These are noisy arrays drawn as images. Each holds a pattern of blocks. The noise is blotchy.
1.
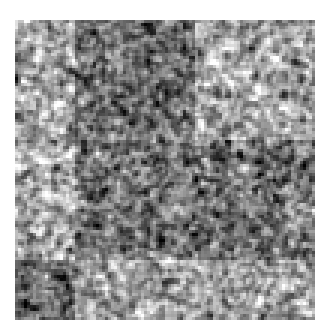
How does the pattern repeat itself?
mirrored about the diagonal from the bottom left
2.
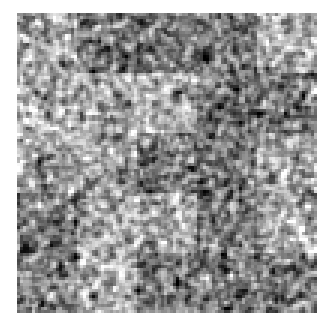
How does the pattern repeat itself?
no symmetry
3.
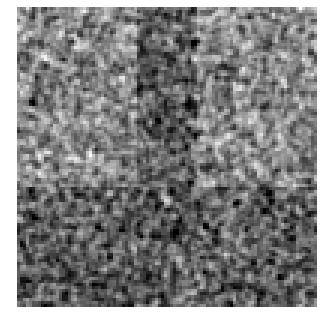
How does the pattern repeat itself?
left and right mirror each other
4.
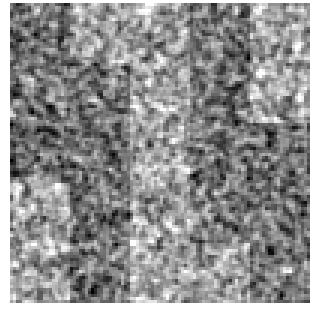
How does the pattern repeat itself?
the same after a half turn
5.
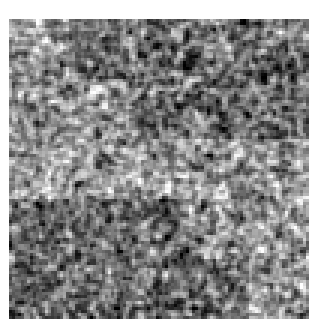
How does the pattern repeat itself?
the same after a half turn
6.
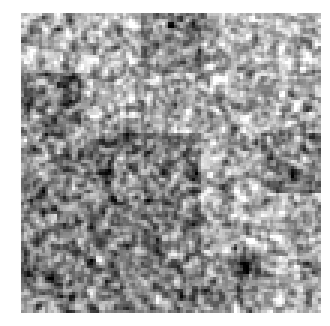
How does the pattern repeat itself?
mirrored about the diagonal from the bottom left
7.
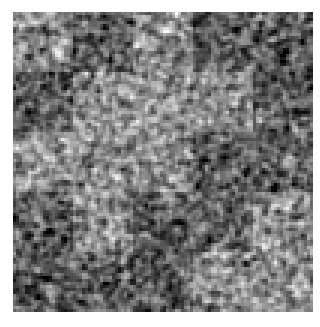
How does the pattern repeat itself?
mirrored about the diagonal from the top left
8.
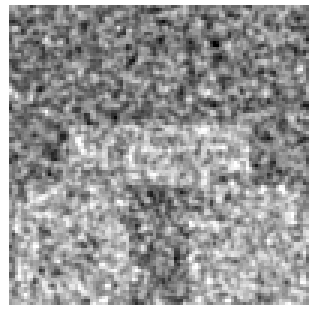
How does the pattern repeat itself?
left and right mirror each other
